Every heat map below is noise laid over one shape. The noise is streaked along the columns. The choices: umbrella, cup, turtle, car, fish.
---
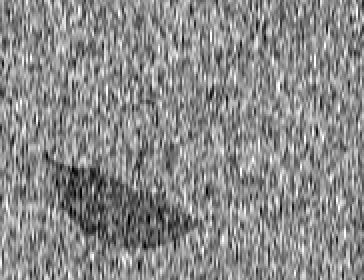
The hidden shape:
umbrella
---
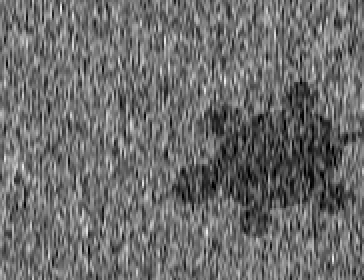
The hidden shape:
turtle
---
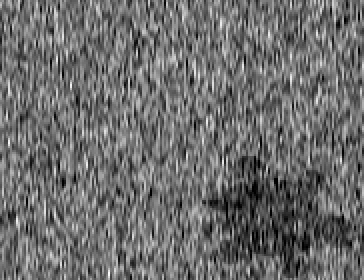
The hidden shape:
turtle
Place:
bottom right
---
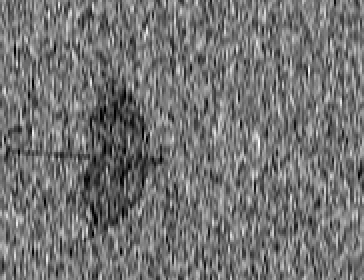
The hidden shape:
umbrella
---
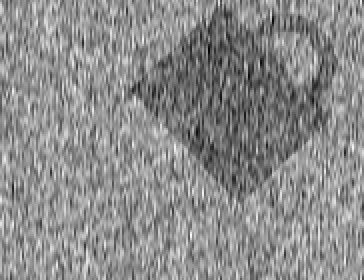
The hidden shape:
cup
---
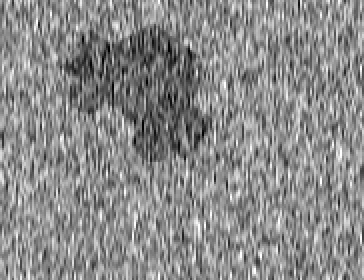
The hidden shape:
car
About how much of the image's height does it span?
half
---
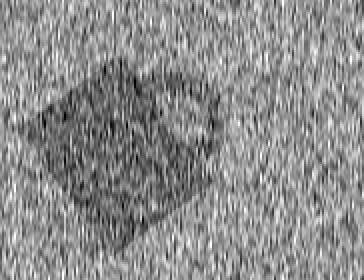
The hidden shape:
cup
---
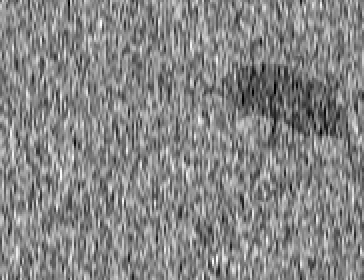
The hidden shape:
umbrella
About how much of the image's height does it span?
half
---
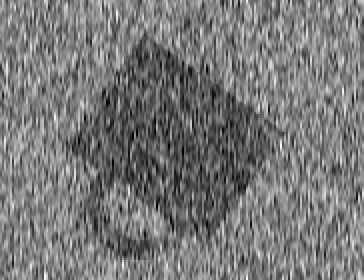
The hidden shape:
cup
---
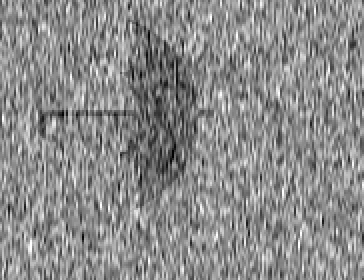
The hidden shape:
umbrella
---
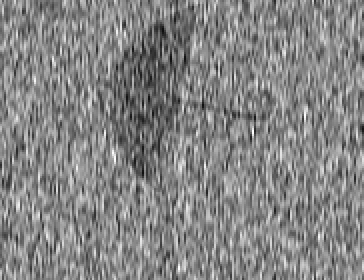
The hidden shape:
umbrella
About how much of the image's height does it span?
two thirds
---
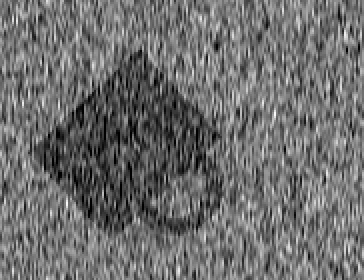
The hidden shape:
cup
